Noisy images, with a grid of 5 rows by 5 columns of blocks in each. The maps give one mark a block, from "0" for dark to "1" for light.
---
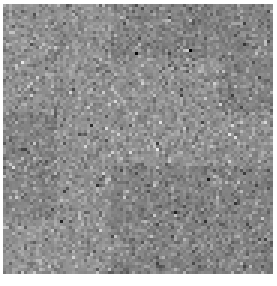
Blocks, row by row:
1 1 0 0 0
1 1 1 1 0
0 1 1 1 1
0 1 0 0 0
1 1 0 0 0
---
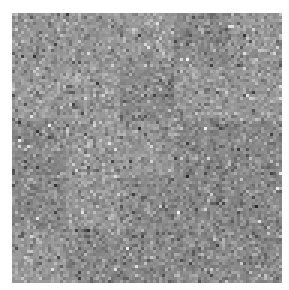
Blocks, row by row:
1 1 1 0 1
1 1 0 1 1
0 1 1 0 0
0 1 0 0 0
1 0 0 0 0
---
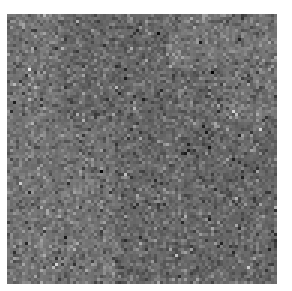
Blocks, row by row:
1 0 0 1 1
1 0 0 0 1
1 1 0 0 0
1 1 0 0 0
1 1 0 0 0
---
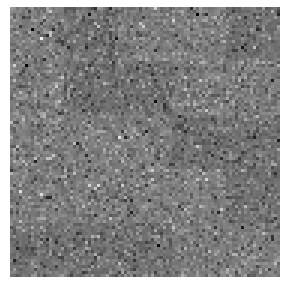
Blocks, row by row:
1 0 1 1 0
1 0 0 1 1
1 1 1 0 0
1 1 1 1 0
0 0 0 1 1
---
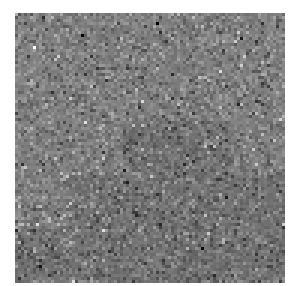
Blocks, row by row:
1 1 1 1 1
1 1 1 1 1
1 1 0 0 1
1 0 0 0 0
0 0 0 0 0
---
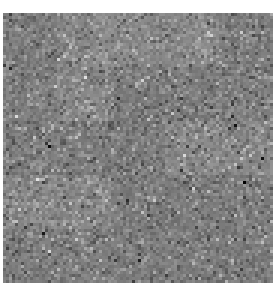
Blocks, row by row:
0 1 1 1 0
0 1 0 0 0
0 0 0 1 1
1 1 0 0 0
0 0 0 0 0
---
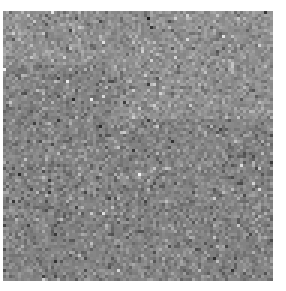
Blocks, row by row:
1 1 1 1 1
0 0 1 1 1
0 0 0 0 0
0 0 0 0 0
0 0 0 0 0
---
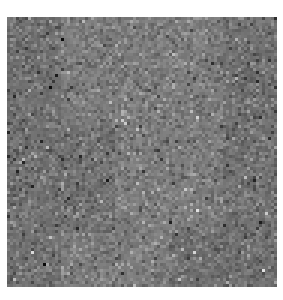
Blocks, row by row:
0 1 1 1 0
0 1 1 1 0
0 0 1 1 0
0 0 1 1 0
0 1 1 0 0
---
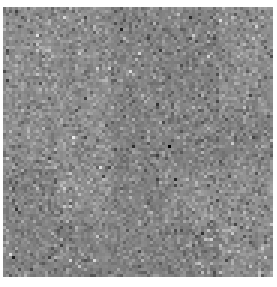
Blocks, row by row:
1 1 0 0 1
1 1 0 0 1
1 1 0 0 0
0 1 0 1 1
0 0 0 0 1
